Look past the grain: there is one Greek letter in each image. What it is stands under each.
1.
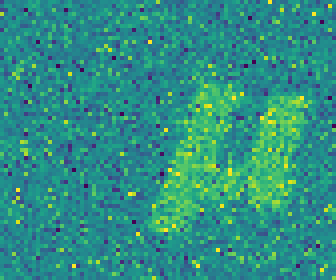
mu
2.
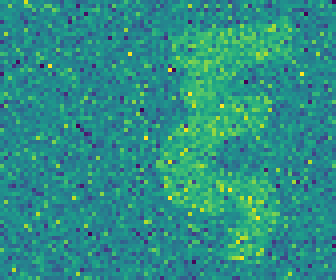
xi
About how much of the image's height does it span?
nearly all
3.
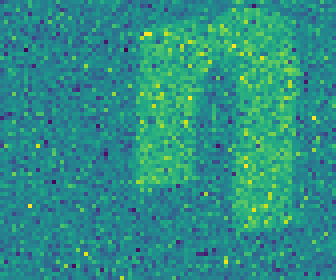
eta
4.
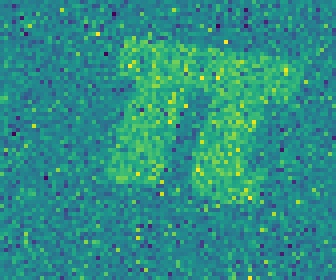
pi
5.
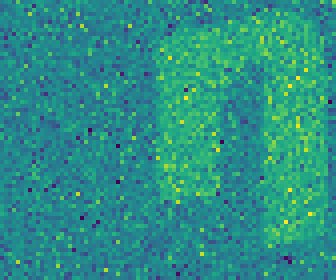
eta
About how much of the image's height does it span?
nearly all
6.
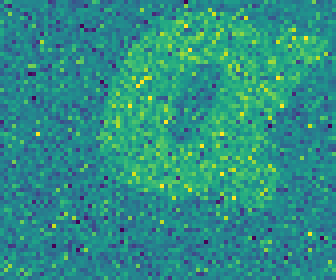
alpha
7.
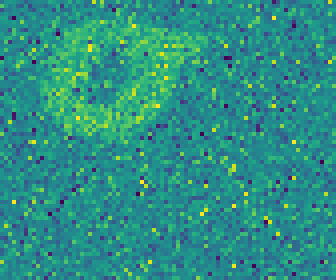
sigma
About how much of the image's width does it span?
half
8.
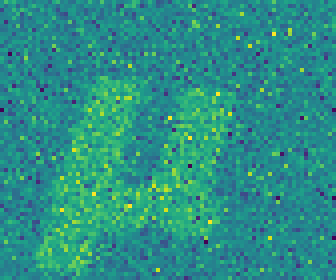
mu
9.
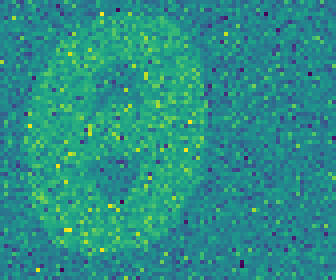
theta
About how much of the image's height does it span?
nearly all
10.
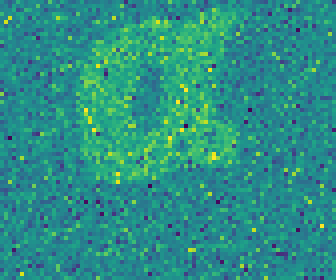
alpha
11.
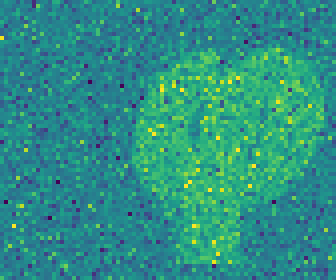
phi
